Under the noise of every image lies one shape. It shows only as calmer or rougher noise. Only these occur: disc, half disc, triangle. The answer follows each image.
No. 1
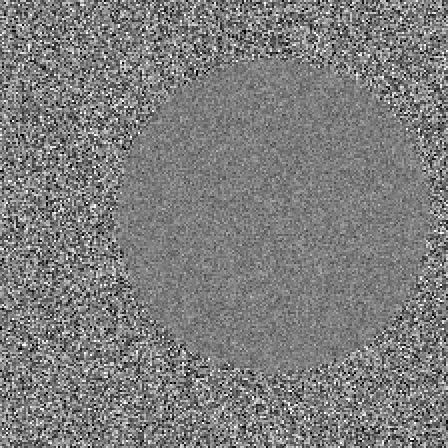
calm disc
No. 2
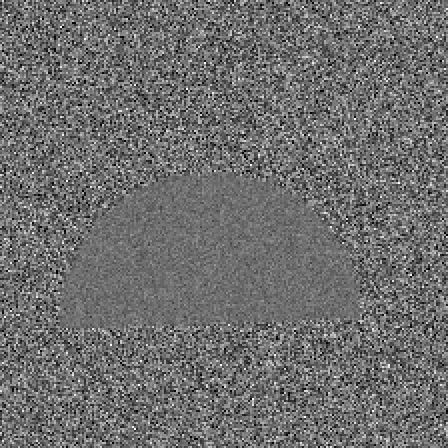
calm half disc
